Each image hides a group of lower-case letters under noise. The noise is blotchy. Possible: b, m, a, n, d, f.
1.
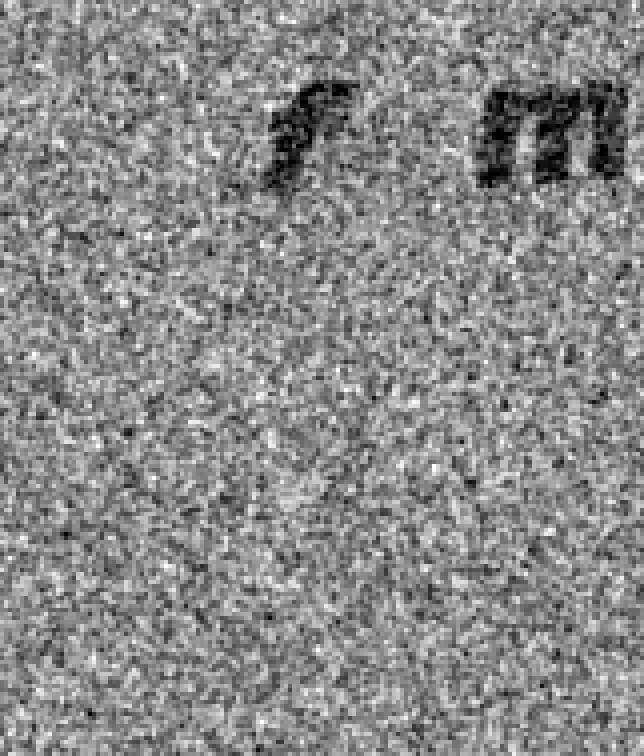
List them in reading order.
top middle: f; top right: m
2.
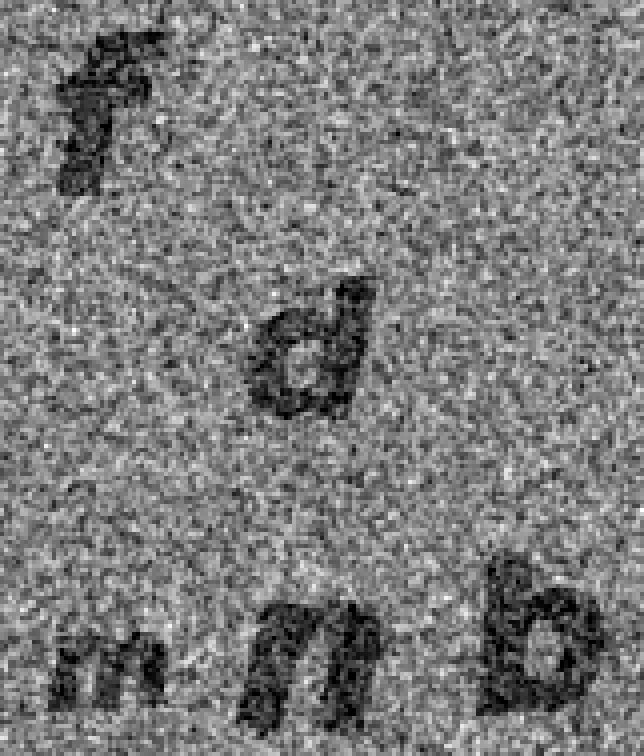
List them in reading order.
top left: f; centre: d; bottom left: m; bottom middle: n; bottom right: b
